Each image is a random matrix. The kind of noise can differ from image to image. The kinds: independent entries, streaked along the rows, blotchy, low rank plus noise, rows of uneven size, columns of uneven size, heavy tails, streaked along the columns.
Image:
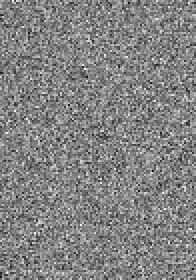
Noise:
independent entries
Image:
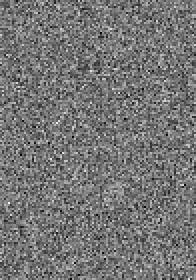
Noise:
independent entries
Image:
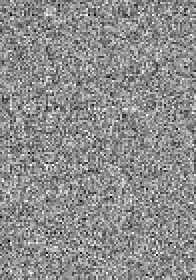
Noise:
low rank plus noise
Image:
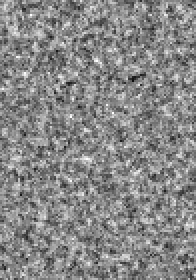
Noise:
blotchy
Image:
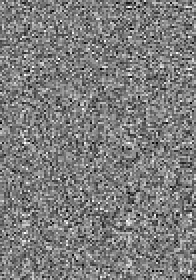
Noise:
low rank plus noise
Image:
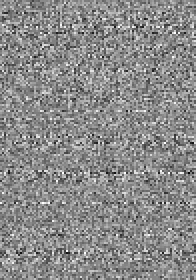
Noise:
rows of uneven size
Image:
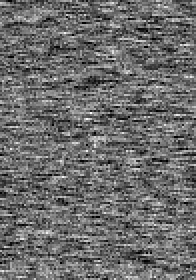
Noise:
streaked along the rows
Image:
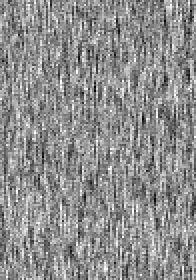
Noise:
streaked along the columns
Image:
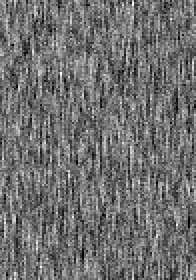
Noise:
streaked along the columns
